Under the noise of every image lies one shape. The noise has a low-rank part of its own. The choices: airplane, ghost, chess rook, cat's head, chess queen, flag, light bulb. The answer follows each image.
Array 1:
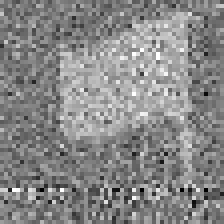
flag
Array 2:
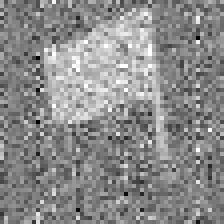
flag
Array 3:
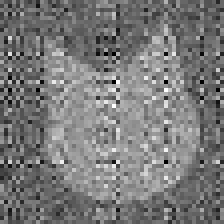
cat's head
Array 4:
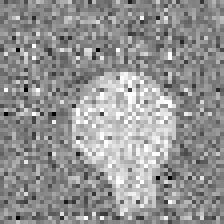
light bulb
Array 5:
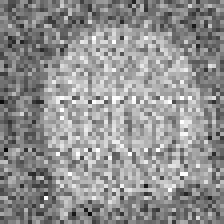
ghost
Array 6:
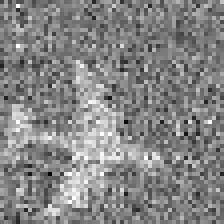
airplane
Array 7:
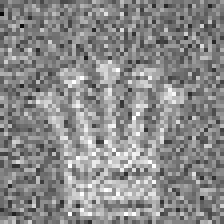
chess queen
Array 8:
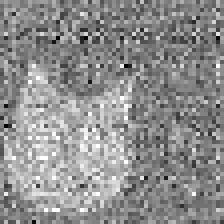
cat's head
